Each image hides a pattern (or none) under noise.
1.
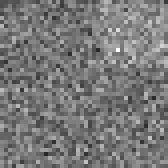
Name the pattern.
one block
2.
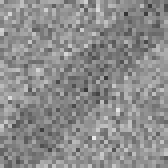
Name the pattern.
a diagonal band
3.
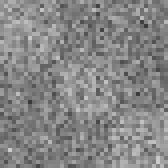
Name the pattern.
blocks along the diagonal
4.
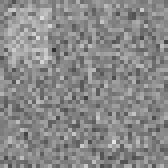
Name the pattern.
one block
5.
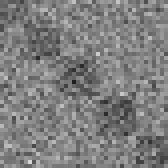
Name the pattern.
blocks along the diagonal
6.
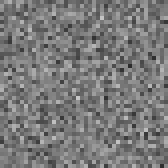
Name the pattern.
only noise
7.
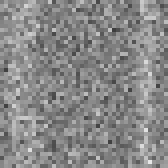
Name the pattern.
bands of columns
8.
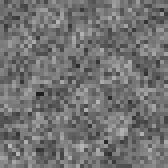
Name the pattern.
a checkerboard
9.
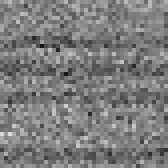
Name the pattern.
bands of rows
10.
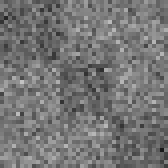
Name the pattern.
blocks along the diagonal
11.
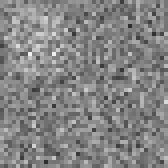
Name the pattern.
one block
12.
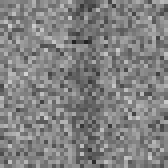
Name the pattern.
one band of columns
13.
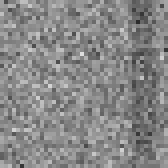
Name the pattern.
one band of columns
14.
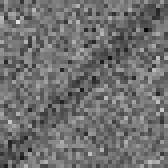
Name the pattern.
a diagonal band
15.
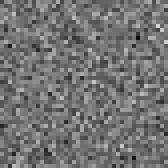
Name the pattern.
only noise
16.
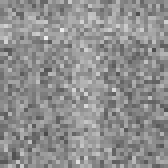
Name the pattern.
bands of rows crossing bands of columns
